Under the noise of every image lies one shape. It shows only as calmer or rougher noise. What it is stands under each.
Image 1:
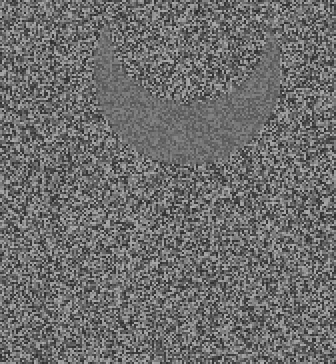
crescent
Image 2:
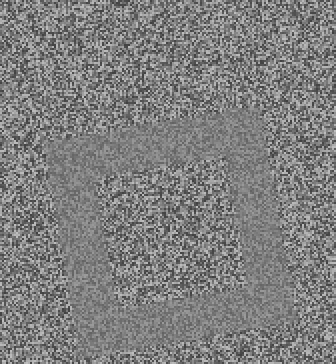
square frame
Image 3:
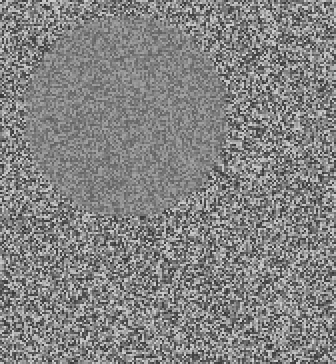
disc
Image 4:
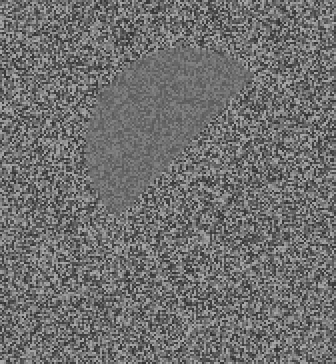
half disc
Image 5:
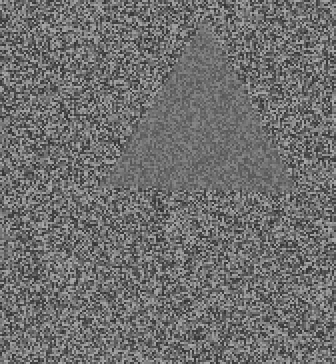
triangle
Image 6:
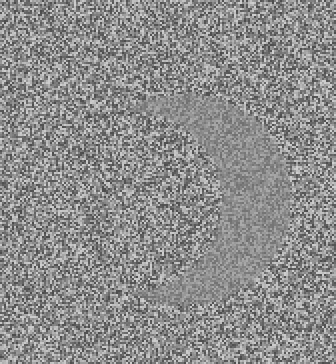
crescent
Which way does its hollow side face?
left
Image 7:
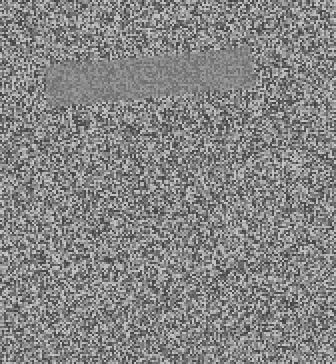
bar
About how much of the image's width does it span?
two thirds
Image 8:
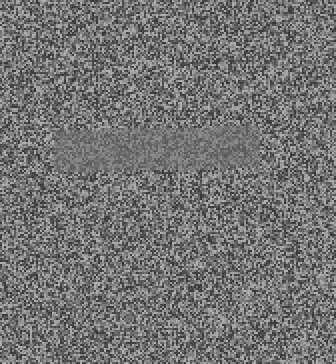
bar
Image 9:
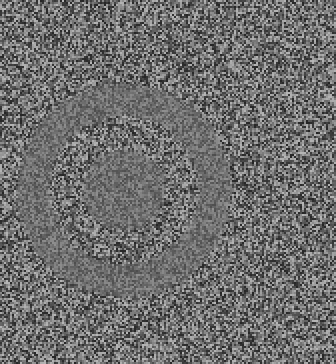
bullseye
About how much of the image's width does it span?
two thirds
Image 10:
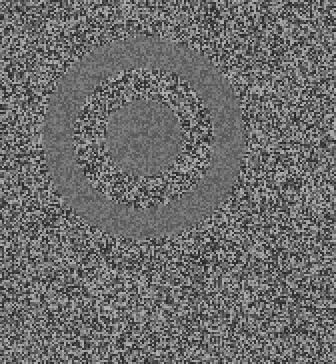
bullseye
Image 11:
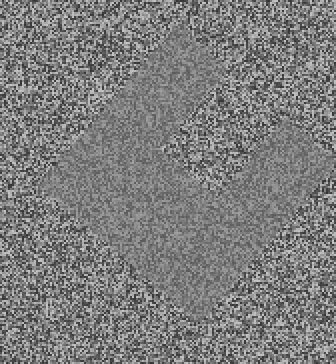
square with a notch
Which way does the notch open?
up and right
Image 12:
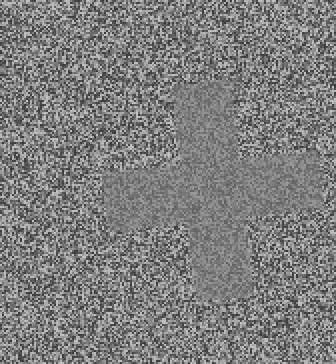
cross
